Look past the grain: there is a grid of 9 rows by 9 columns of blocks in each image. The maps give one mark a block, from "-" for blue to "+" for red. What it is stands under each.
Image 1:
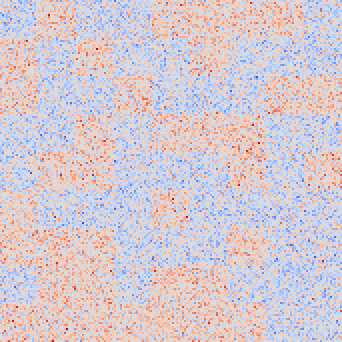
-+--++++-
+-+--+---
+--+---++
--+-+++--
-++---+-+
+---+----
+++---+--
-++-++---
+++++++--
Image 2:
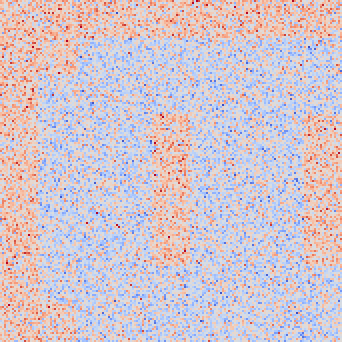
+++++++++
++-------
+--------
+---+---+
+---+---+
+---+---+
+---+---+
+--------
++-------
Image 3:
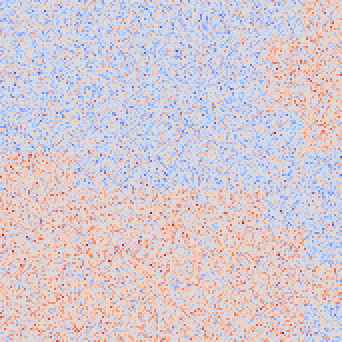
--------+
-------++
-------++
--------+
++-------
+++++++--
++++++++-
+++++++++
++++++++-
